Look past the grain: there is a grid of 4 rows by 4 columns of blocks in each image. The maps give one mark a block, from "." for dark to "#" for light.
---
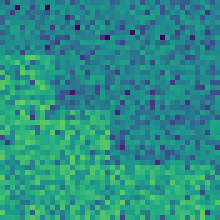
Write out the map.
....
#...
##..
####
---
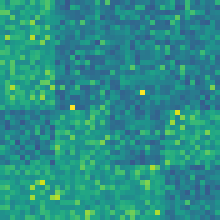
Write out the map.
#...
#...
.#.#
###.
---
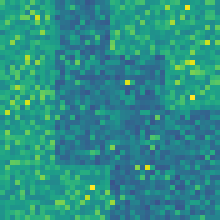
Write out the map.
#.##
#..#
#...
##..
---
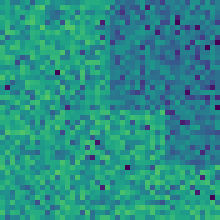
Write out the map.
##..
##..
###.
####
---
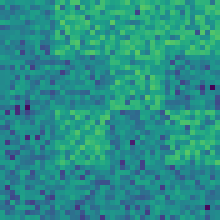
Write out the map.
.###
..#.
.#.#
....
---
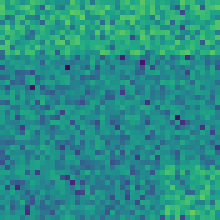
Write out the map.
####
....
....
...#
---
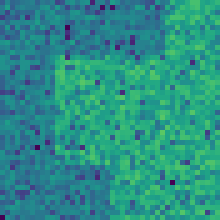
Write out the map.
...#
.###
.###
..##
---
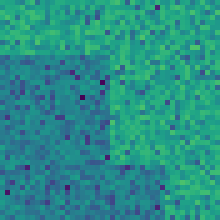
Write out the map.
####
..##
..##
...#
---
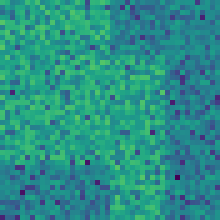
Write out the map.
##..
###.
###.
..#.
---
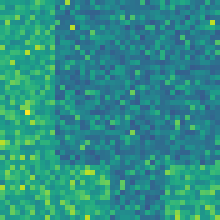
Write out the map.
#...
#...
#...
##.#
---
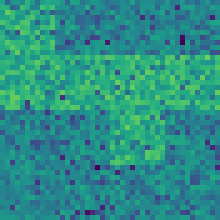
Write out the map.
#...
####
..#.
....
